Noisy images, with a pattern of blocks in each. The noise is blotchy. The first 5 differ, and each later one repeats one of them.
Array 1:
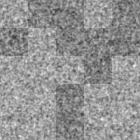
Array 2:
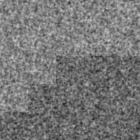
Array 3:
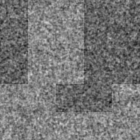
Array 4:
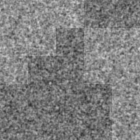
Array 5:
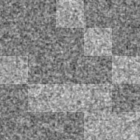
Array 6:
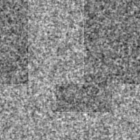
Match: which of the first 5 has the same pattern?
3
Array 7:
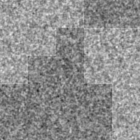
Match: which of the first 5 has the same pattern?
4
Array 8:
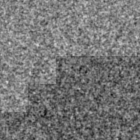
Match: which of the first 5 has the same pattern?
2
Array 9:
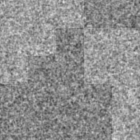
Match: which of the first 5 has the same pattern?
4
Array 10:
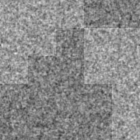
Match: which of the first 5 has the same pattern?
4
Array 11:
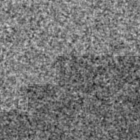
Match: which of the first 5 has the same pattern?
2
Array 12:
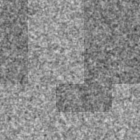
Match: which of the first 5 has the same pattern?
3
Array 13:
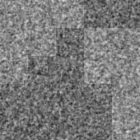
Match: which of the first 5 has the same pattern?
4
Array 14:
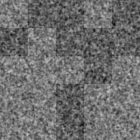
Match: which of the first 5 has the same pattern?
1
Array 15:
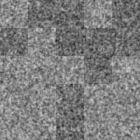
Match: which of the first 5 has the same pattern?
1
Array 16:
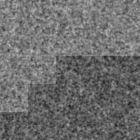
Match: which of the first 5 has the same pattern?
2
